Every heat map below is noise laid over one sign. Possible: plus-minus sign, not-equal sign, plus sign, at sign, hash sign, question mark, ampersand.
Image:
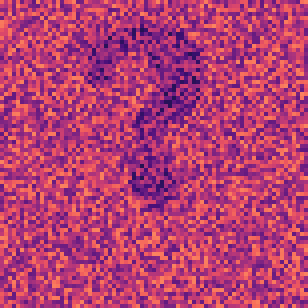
dark question mark
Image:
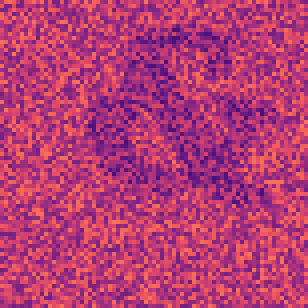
dark ampersand
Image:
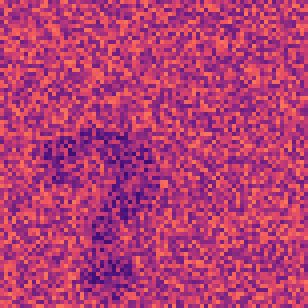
dark question mark
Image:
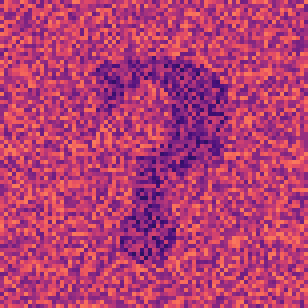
dark question mark
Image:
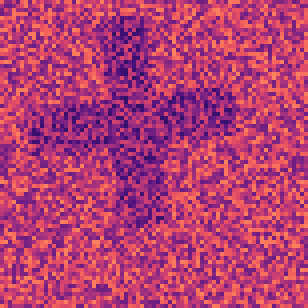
dark plus sign
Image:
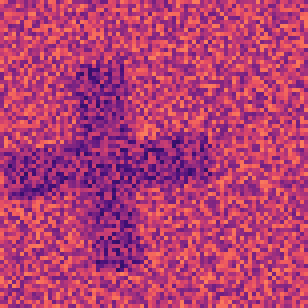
dark plus sign
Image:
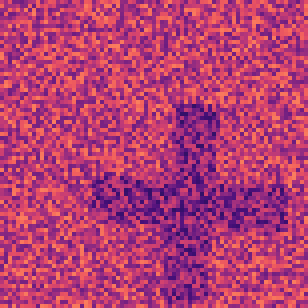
dark plus sign
